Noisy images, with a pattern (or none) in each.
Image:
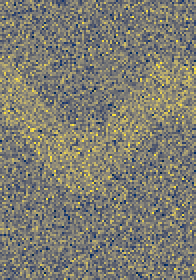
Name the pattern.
a wavy band
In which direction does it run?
left to right
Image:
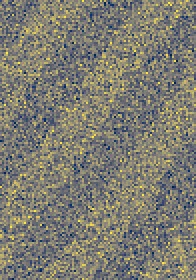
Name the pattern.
diagonal stripes
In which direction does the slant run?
bottom left to top right
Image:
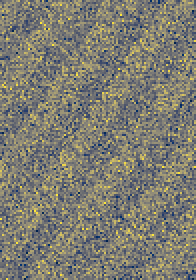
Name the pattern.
diagonal stripes
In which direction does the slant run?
bottom left to top right
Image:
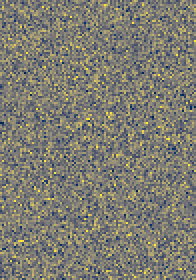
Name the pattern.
only noise
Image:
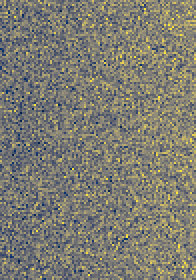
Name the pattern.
a smooth slope
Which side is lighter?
right
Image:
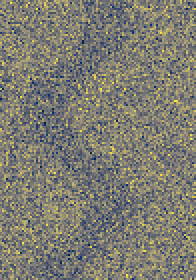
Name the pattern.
a wavy band
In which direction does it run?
top to bottom
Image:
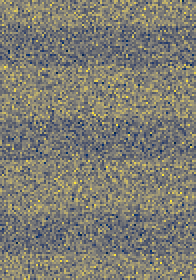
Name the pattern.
horizontal stripes
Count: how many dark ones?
3
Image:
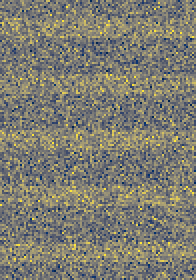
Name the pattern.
horizontal stripes
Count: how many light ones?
5
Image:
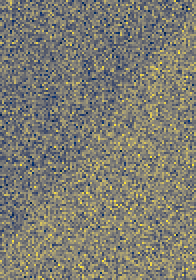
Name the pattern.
a sharp edge
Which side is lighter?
bottom right
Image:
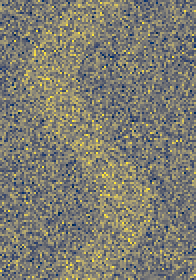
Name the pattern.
a wavy band
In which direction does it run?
top to bottom
